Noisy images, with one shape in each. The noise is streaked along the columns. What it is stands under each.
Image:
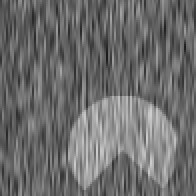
light disc with a wedge cut out
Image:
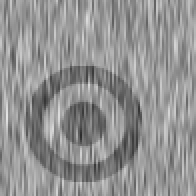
dark bullseye
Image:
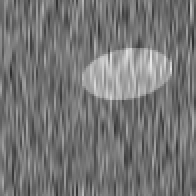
light ellipse
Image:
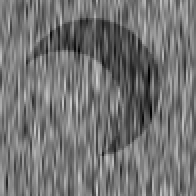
dark crescent
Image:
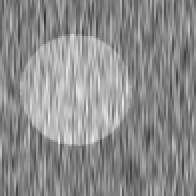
light disc
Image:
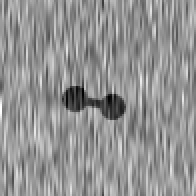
dark dumbbell, centre
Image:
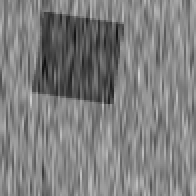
dark square
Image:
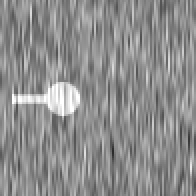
light lollipop, middle left
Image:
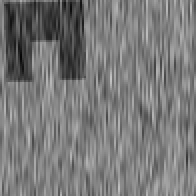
dark square with a notch, top left
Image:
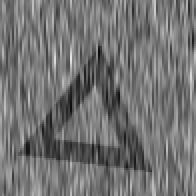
dark triangle frame
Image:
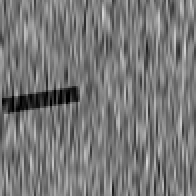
dark bar, middle left
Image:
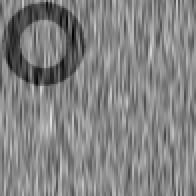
dark ring, top left
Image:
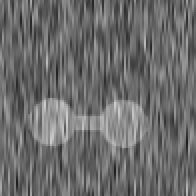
light dumbbell
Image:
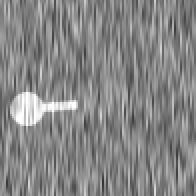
light lollipop, middle left
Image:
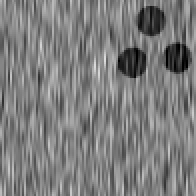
dark three dots, top right
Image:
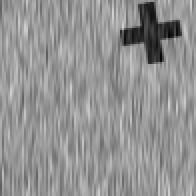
dark cross, top right
